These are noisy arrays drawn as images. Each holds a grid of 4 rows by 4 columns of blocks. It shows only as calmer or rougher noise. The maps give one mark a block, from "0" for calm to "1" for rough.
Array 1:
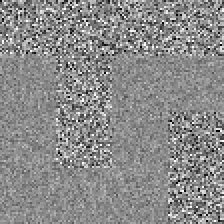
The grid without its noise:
1 1 1 1
0 1 0 0
0 1 0 1
0 0 0 1
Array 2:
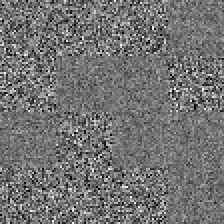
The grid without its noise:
1 1 1 0
1 0 0 1
0 1 0 0
1 1 1 0
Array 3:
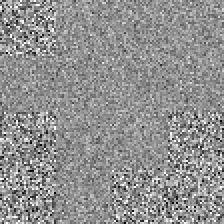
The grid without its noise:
1 0 0 0
0 0 0 0
1 0 0 1
1 0 1 1
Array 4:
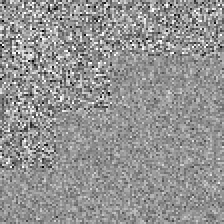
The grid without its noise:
1 1 1 1
1 1 0 0
1 0 0 0
0 0 0 0
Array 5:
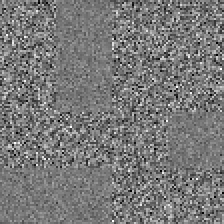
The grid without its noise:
1 0 1 1
1 0 1 1
1 1 1 0
0 0 1 1
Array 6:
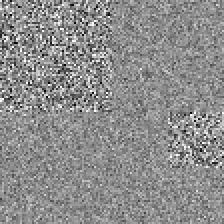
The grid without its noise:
1 1 0 0
1 1 0 0
0 0 0 1
0 0 0 0
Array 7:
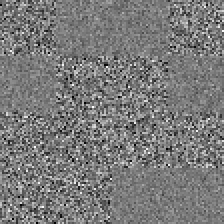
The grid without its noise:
1 0 0 1
0 1 1 0
1 1 1 1
1 1 0 0
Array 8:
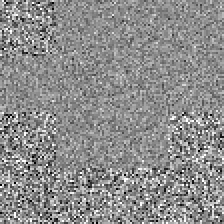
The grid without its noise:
1 0 0 0
0 0 0 0
1 0 0 1
1 1 1 1
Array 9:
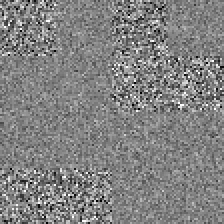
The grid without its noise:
1 0 1 0
0 0 1 1
0 0 0 0
1 1 0 0
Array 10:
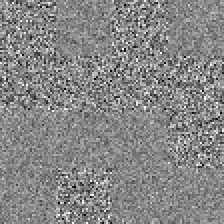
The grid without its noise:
1 0 1 0
1 1 1 1
0 0 0 1
0 1 0 0
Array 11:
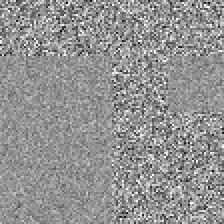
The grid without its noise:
1 1 1 1
0 0 1 0
0 0 1 1
0 0 1 1
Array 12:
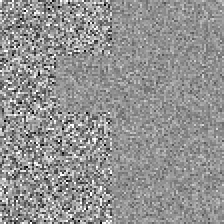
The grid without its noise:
1 1 0 0
1 0 0 0
1 1 0 0
1 1 0 0
